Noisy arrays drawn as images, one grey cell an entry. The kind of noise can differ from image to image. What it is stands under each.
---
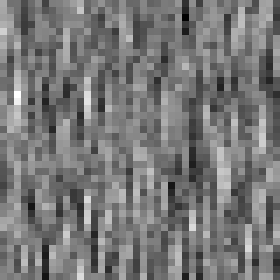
streaked along the columns
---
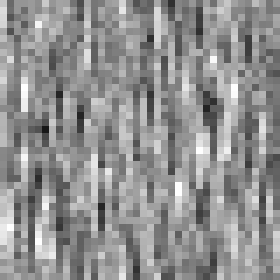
streaked along the columns
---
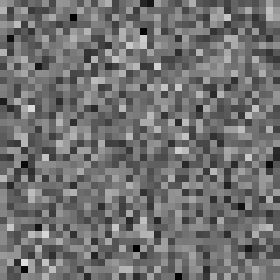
independent entries
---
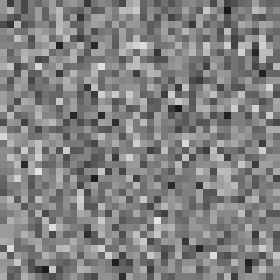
independent entries
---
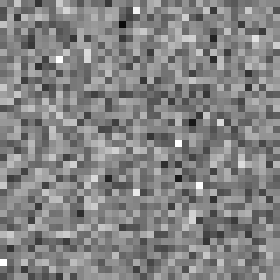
independent entries
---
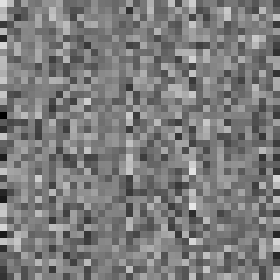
columns of uneven size
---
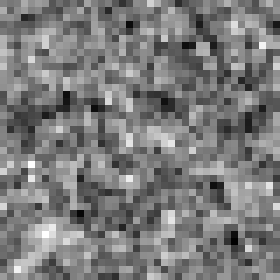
blotchy
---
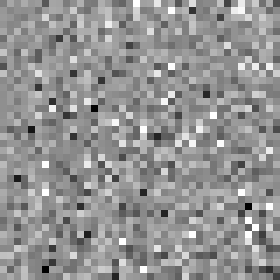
heavy tails
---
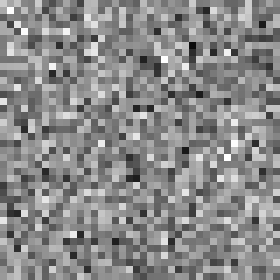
independent entries
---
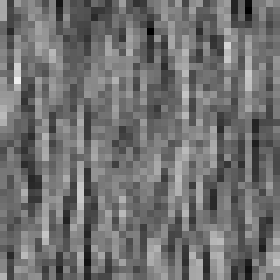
streaked along the columns
